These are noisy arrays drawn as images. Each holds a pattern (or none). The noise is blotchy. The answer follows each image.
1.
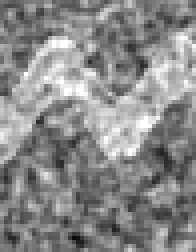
a wavy band
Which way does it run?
left to right
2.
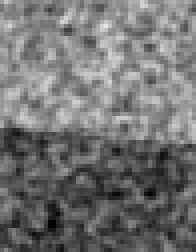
a sharp edge
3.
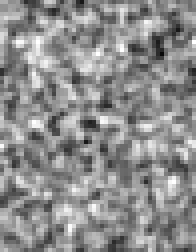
only noise
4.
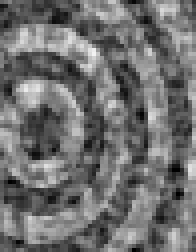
rings round one point
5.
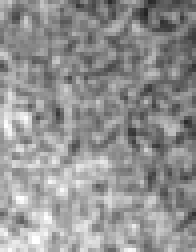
a smooth slope
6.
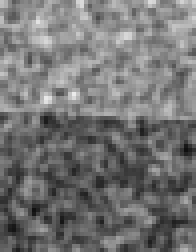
a sharp edge
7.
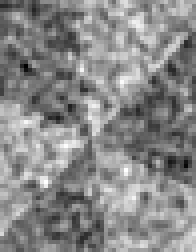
spokes from one point
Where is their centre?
centre
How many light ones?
3
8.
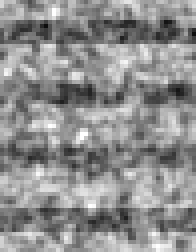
horizontal stripes
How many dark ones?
4
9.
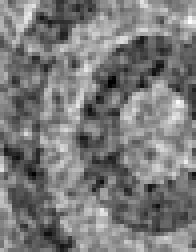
rings round one point
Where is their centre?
middle right
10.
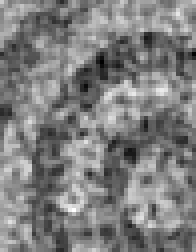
rings round one point
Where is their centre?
bottom right
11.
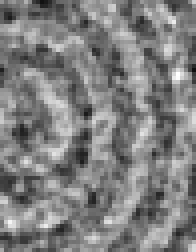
rings round one point
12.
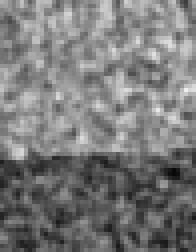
a sharp edge
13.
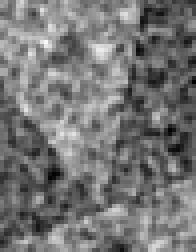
spokes from one point
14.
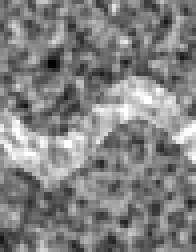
a wavy band
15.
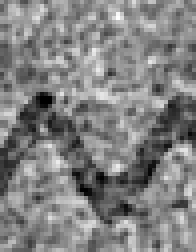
a wavy band
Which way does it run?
left to right
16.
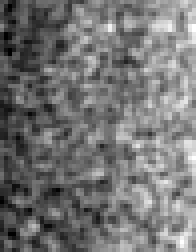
a smooth slope
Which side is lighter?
right
